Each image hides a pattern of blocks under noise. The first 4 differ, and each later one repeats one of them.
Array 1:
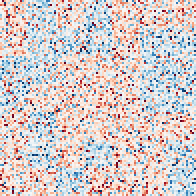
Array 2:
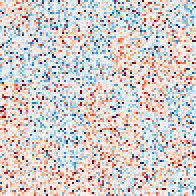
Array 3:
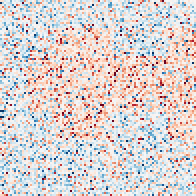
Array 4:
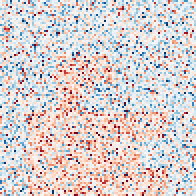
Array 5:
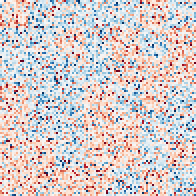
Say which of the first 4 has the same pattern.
2
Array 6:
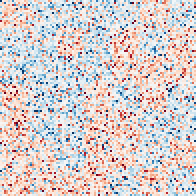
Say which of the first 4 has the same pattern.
2
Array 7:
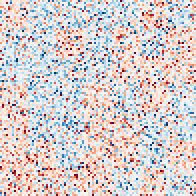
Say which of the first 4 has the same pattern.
2
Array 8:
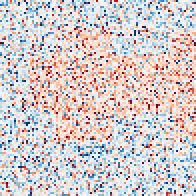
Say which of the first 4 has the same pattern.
3
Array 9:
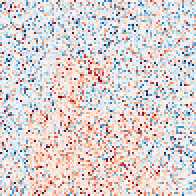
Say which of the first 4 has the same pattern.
4
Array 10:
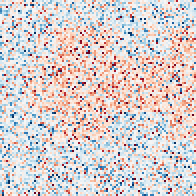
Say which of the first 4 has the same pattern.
3
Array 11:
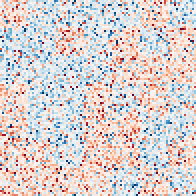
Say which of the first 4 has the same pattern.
2
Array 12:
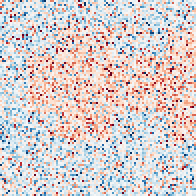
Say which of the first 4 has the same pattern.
3
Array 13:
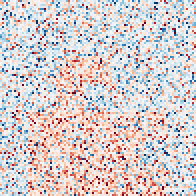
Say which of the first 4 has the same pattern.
4
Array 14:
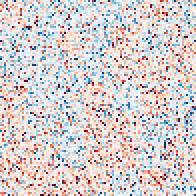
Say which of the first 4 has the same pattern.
2
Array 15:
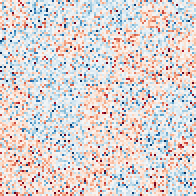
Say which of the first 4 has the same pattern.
2
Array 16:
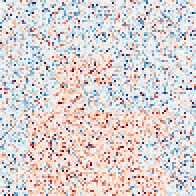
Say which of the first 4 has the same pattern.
4
